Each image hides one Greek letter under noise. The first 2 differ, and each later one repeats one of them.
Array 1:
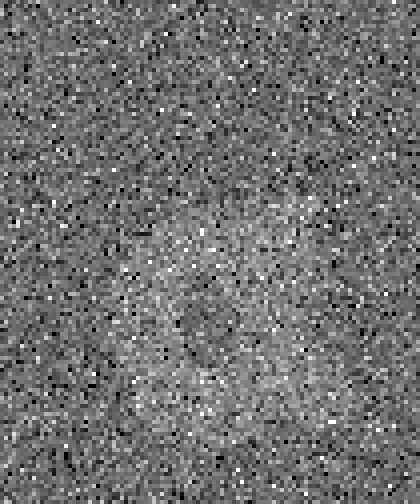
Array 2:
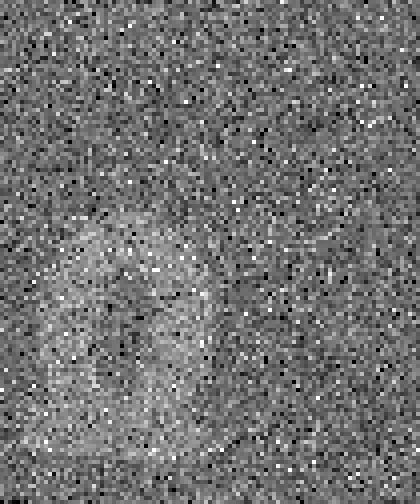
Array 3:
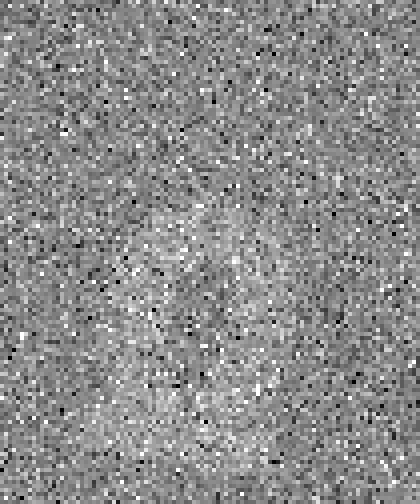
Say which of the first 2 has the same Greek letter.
2
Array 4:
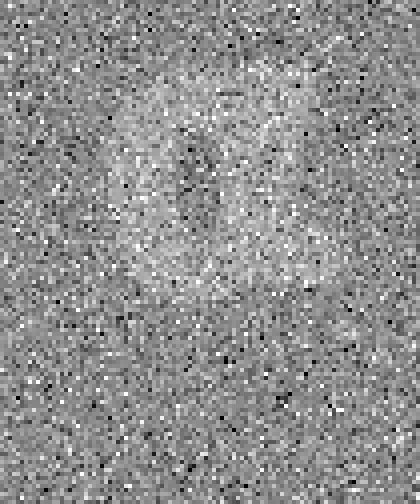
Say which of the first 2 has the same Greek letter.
1
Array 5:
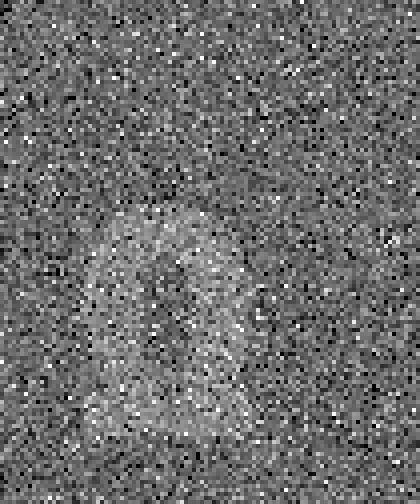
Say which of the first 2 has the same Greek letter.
2
